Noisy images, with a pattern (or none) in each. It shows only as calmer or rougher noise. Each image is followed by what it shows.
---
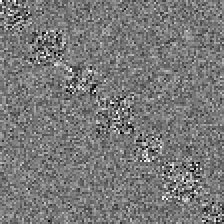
blocks along the diagonal
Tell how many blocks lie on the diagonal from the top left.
7
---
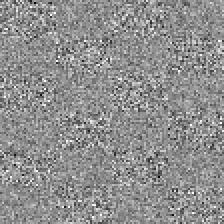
a checkerboard
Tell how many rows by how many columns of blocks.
6 by 4
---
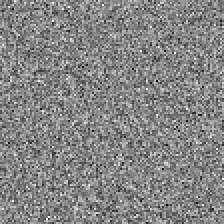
only noise
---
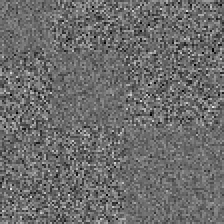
blocks along the diagonal
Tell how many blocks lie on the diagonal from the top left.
3
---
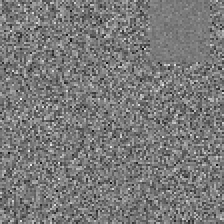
one block
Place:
top right
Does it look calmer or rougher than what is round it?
calmer
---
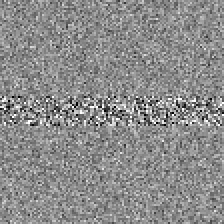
one band of rows
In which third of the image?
middle
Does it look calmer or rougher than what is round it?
rougher
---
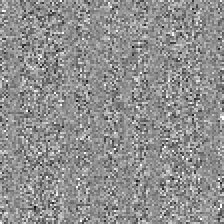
bands of columns
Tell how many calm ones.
6
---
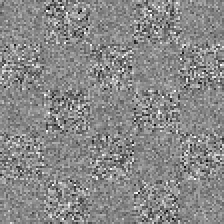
a checkerboard
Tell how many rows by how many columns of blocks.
5 by 5
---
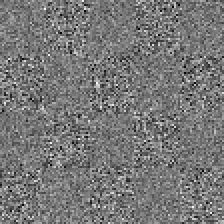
a checkerboard
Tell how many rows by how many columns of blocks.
4 by 5
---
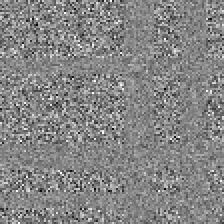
bands of rows crossing bands of columns
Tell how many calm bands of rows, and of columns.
3 and 2
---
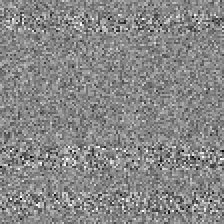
bands of rows
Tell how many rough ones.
3
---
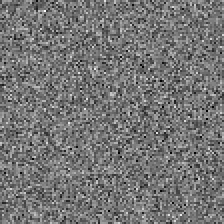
only noise
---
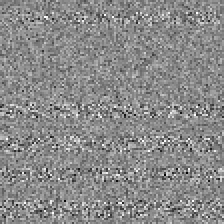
bands of rows
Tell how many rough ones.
5
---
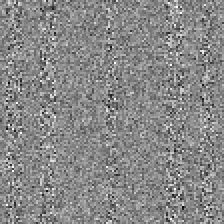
bands of columns
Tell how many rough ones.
5
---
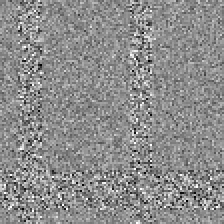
bands of rows crossing bands of columns
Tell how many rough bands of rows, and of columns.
1 and 2
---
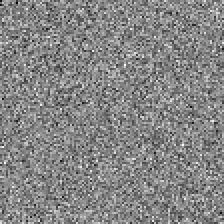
only noise
